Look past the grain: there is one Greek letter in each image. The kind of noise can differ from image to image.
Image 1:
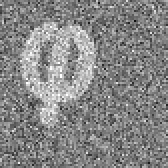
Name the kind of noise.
independent entries
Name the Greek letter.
phi
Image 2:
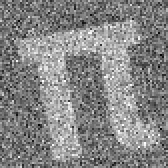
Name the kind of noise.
independent entries
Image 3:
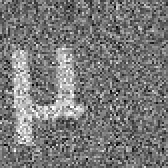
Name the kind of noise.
low rank plus noise
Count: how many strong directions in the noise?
three or four
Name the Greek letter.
mu
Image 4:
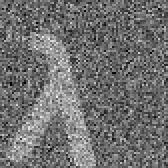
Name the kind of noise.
low rank plus noise
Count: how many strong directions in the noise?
two
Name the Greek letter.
lambda
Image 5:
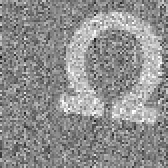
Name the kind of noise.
columns of uneven size
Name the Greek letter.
omega
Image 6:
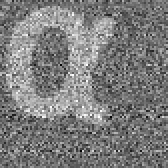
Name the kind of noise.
rows of uneven size
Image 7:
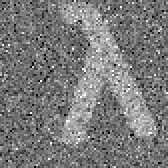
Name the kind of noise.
heavy tails
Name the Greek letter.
lambda
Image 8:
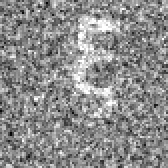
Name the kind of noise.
blotchy
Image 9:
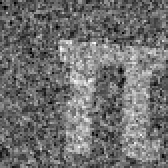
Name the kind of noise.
blotchy
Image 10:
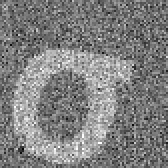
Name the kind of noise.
low rank plus noise
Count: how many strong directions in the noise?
two
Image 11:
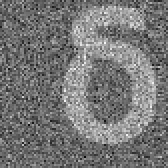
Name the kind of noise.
low rank plus noise
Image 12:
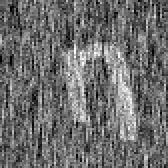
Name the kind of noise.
streaked along the columns
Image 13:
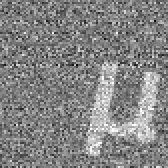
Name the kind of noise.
rows of uneven size
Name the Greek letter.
mu
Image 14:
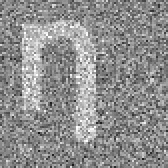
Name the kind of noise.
low rank plus noise
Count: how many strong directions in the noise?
five to eight
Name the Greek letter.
eta
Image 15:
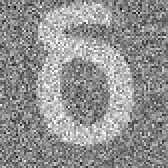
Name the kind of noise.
low rank plus noise
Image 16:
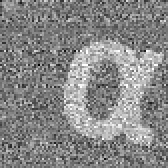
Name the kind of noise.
rows of uneven size
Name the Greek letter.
alpha
